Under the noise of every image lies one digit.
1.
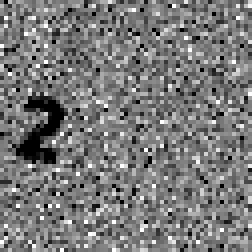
2
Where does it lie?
middle left
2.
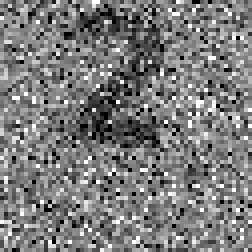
2
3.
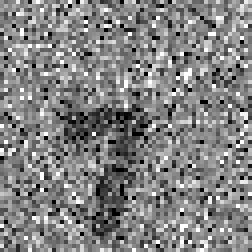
7
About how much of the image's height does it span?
half
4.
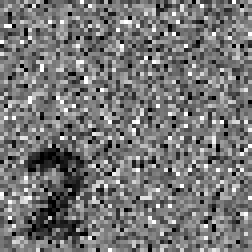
2
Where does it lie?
bottom left
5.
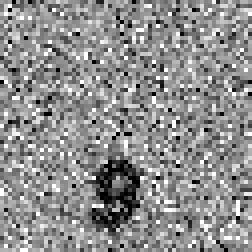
9
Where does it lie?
bottom middle
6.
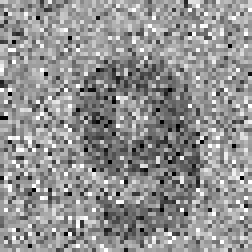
9
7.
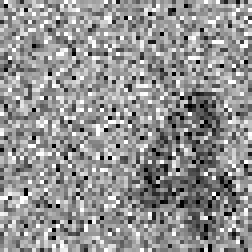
4
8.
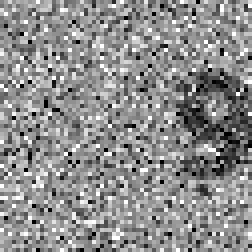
9
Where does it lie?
middle right
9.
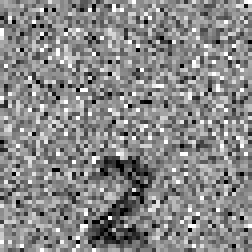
2
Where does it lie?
bottom middle
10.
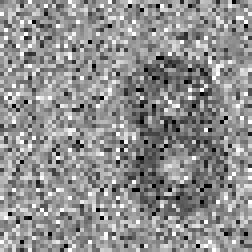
8
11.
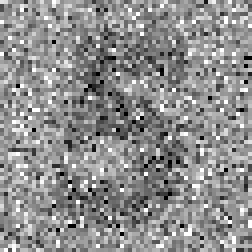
5
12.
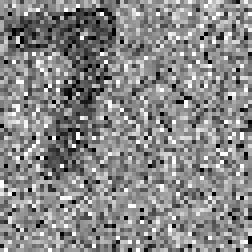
7
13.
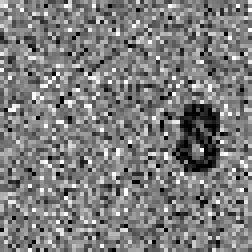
8
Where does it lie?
middle right
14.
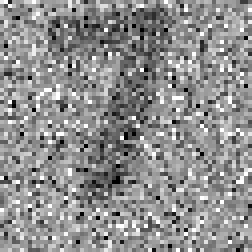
7
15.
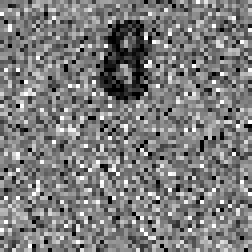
8
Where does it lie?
top middle
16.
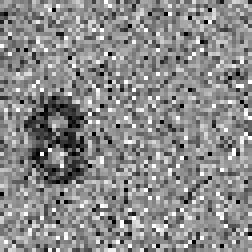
8
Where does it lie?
middle left
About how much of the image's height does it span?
a third
